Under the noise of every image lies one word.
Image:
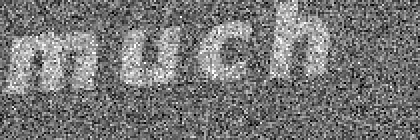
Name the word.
much
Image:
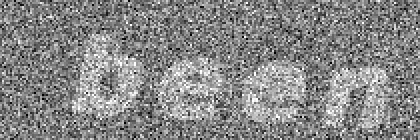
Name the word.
been
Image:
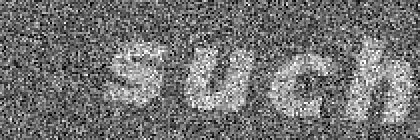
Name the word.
such
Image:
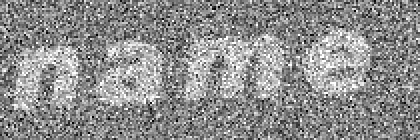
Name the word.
name
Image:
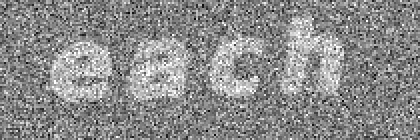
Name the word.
each
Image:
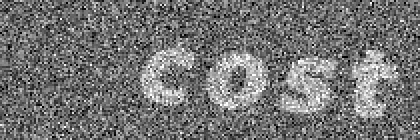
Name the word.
cost
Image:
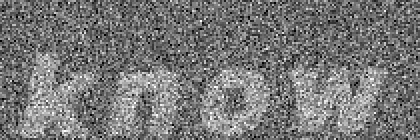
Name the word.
know
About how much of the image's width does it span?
nearly all
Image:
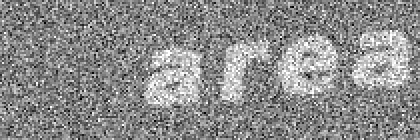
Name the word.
area
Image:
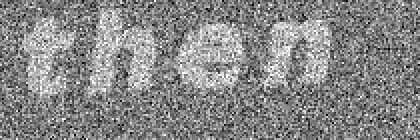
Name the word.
then
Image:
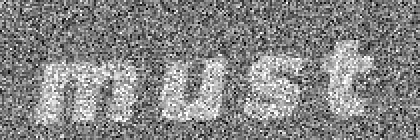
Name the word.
must
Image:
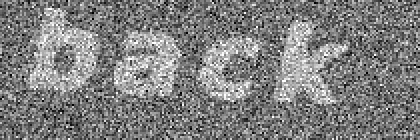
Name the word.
back
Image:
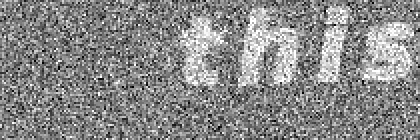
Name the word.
this
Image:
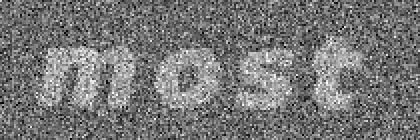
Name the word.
most
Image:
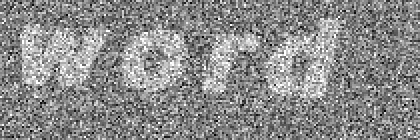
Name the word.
word
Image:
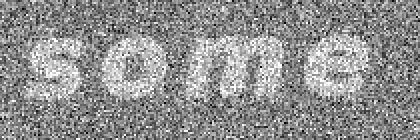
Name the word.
some
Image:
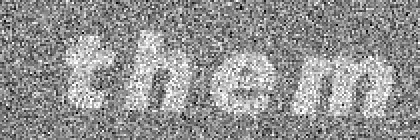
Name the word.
them
